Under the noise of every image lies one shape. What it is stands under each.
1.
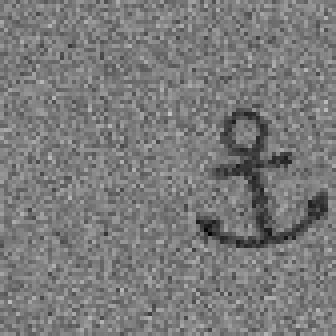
anchor
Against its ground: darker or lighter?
darker
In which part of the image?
middle right
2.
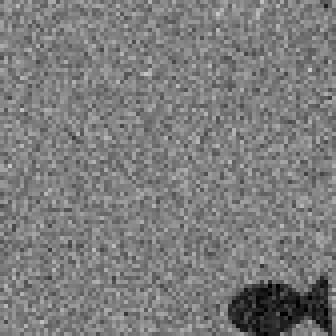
fish
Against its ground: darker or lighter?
darker
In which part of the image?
bottom right
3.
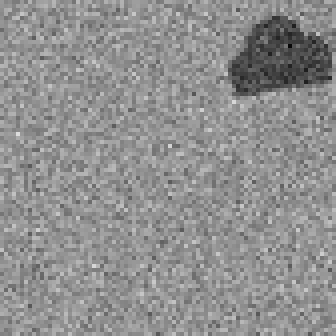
cloud
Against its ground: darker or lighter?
darker
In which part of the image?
top right
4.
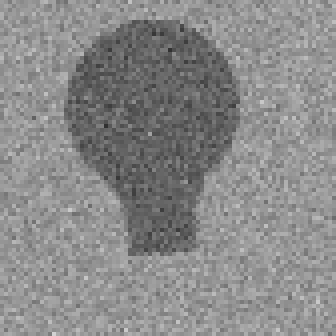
light bulb
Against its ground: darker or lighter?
darker
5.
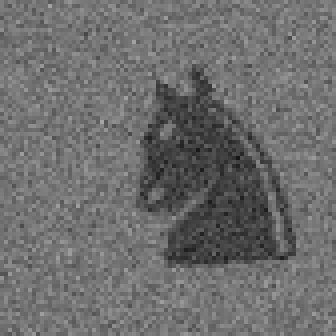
chess knight
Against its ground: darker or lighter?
darker
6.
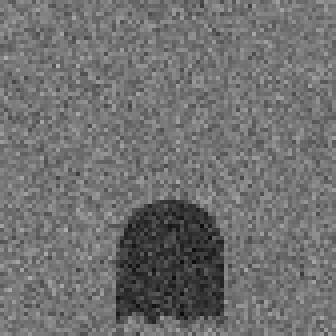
ghost
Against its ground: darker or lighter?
darker
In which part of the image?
bottom middle
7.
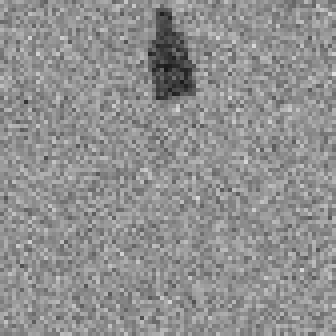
bottle
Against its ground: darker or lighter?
darker
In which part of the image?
top middle
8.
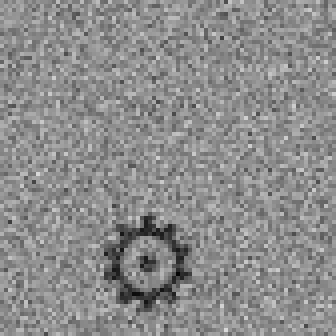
gear
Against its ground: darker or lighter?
darker
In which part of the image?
bottom middle
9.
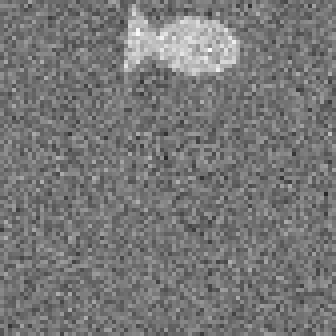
fish
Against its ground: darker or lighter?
lighter
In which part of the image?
top middle
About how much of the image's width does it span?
a third
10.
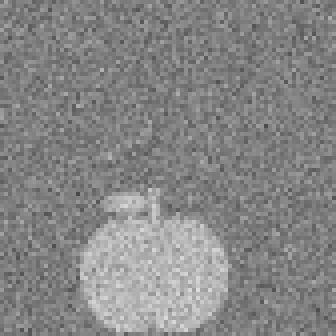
apple
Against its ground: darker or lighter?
lighter
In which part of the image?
bottom middle
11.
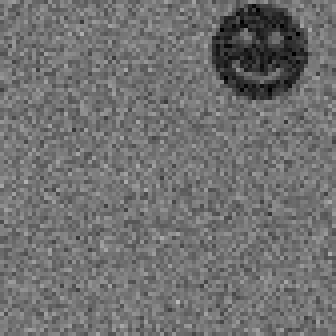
smiling face
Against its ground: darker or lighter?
darker
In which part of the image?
top right
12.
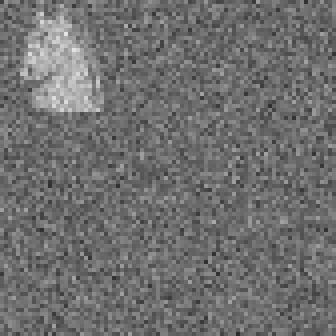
chess knight
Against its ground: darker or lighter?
lighter
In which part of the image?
top left
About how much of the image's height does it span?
a third
